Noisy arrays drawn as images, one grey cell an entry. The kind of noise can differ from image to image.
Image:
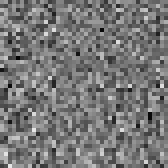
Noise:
low rank plus noise
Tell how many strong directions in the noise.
one
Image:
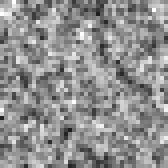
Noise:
blotchy
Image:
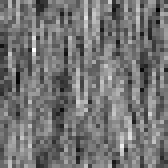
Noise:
streaked along the columns
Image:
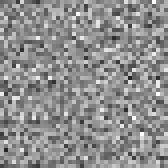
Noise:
low rank plus noise
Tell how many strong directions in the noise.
five to eight
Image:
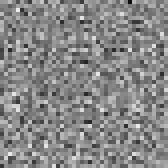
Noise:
low rank plus noise
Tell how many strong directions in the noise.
three or four
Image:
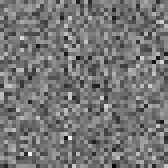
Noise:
low rank plus noise
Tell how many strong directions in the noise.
five to eight
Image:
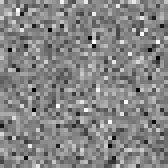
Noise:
heavy tails
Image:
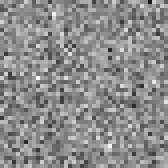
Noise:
independent entries
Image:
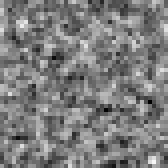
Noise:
blotchy
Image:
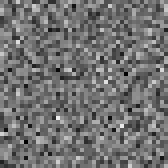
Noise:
low rank plus noise
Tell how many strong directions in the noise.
five to eight
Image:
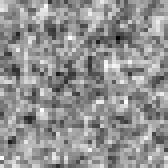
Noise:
blotchy
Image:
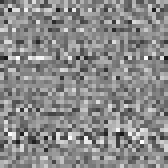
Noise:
rows of uneven size
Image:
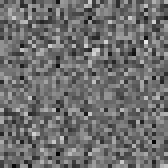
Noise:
low rank plus noise
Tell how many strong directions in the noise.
five to eight
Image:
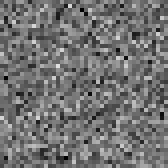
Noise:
independent entries
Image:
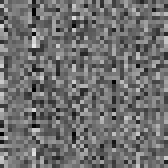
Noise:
columns of uneven size
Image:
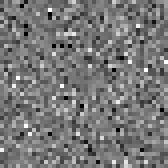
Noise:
heavy tails
